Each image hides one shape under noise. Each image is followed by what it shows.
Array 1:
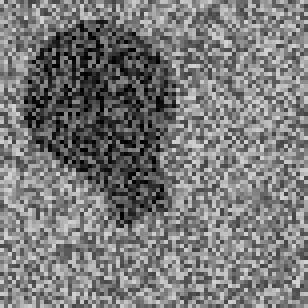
light bulb
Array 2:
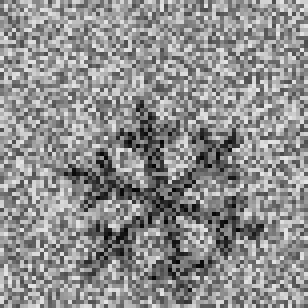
snowflake
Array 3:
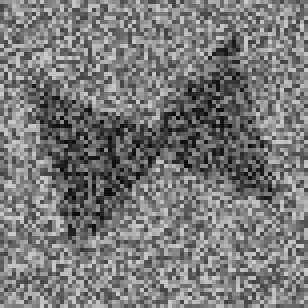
bow tie
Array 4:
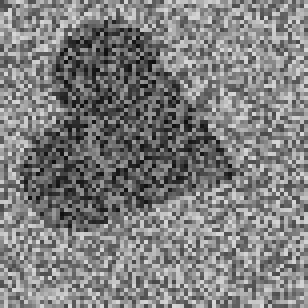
heart
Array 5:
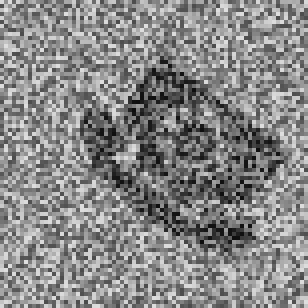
telephone
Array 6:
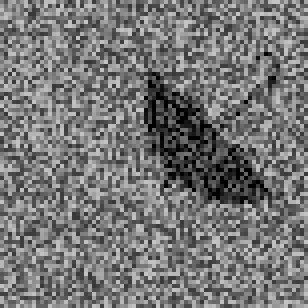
umbrella
